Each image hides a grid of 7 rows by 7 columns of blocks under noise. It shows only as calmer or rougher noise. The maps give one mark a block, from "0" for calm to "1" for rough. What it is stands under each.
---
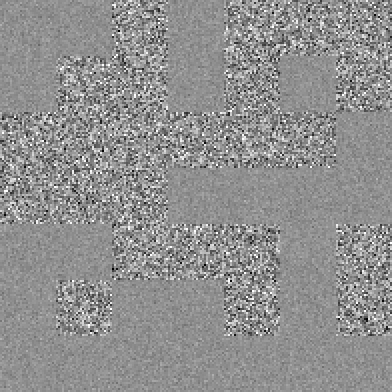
0 0 1 0 1 1 1
0 1 1 0 1 0 1
1 1 1 1 1 1 0
1 1 1 0 0 0 0
0 0 1 1 1 0 1
0 1 0 0 1 0 1
0 0 0 0 0 0 0
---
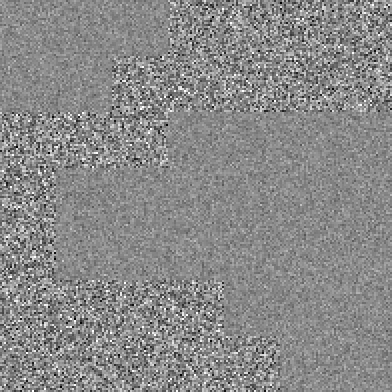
0 0 0 1 1 1 1
0 0 1 1 1 1 1
1 1 1 0 0 0 0
1 0 0 0 0 0 0
1 0 0 0 0 0 0
1 1 1 1 0 0 0
1 1 1 1 1 0 0
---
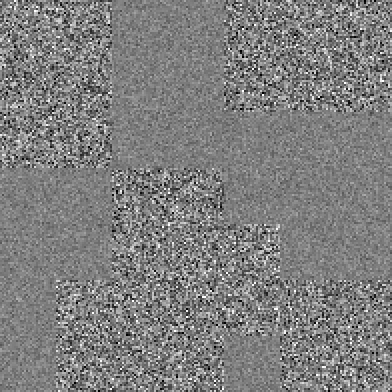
1 1 0 0 1 1 1
1 1 0 0 1 1 1
1 1 0 0 0 0 0
0 0 1 1 0 0 0
0 0 1 1 1 0 0
0 1 1 1 1 1 1
0 1 1 1 0 1 1
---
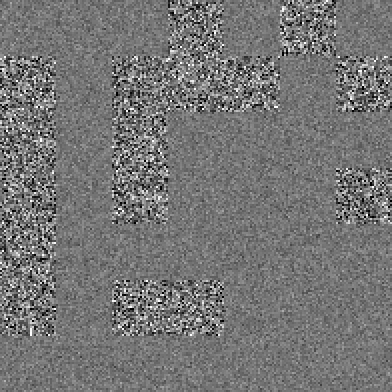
0 0 0 1 0 1 0
1 0 1 1 1 0 1
1 0 1 0 0 0 0
1 0 1 0 0 0 1
1 0 0 0 0 0 0
1 0 1 1 0 0 0
0 0 0 0 0 0 0
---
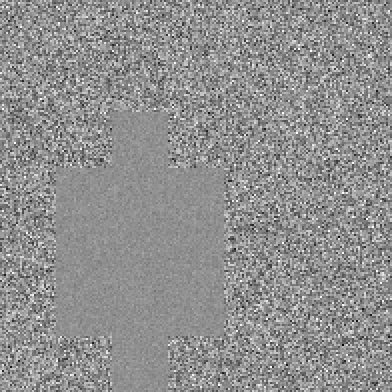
1 1 1 1 1 1 1
1 1 1 1 1 1 1
1 1 0 1 1 1 1
1 0 0 0 1 1 1
1 0 0 0 1 1 1
1 0 0 0 1 1 1
1 1 0 1 1 1 1
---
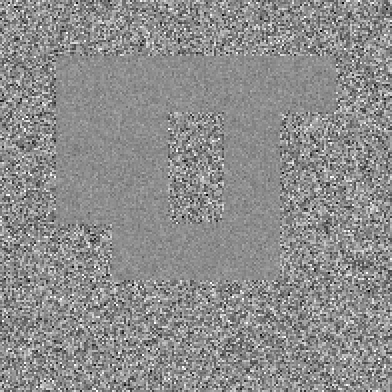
1 1 1 1 1 1 1
1 0 0 0 0 0 1
1 0 0 1 0 1 1
1 0 0 1 0 1 1
1 1 0 0 0 1 1
1 1 1 1 1 1 1
1 1 1 1 1 1 1
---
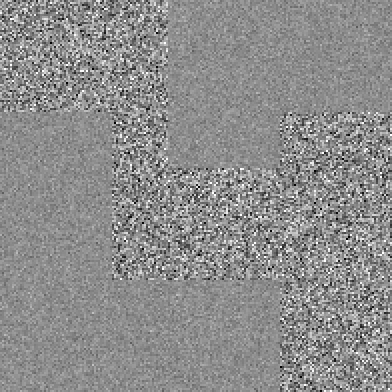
1 1 1 0 0 0 0
1 1 1 0 0 0 0
0 0 1 0 0 1 1
0 0 1 1 1 1 1
0 0 1 1 1 1 1
0 0 0 0 0 1 1
0 0 0 0 0 1 1
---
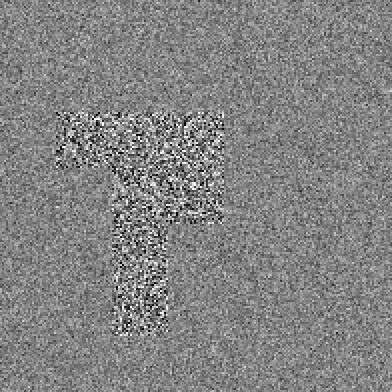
0 0 0 0 0 0 0
0 0 0 0 0 0 0
0 1 1 1 0 0 0
0 0 1 1 0 0 0
0 0 1 0 0 0 0
0 0 1 0 0 0 0
0 0 0 0 0 0 0
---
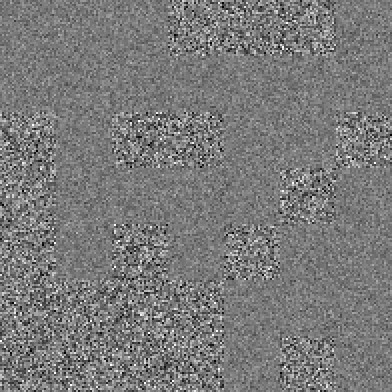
0 0 0 1 1 1 0
0 0 0 0 0 0 0
1 0 1 1 0 0 1
1 0 0 0 0 1 0
1 0 1 0 1 0 0
1 1 1 1 0 0 0
1 1 1 1 0 1 0
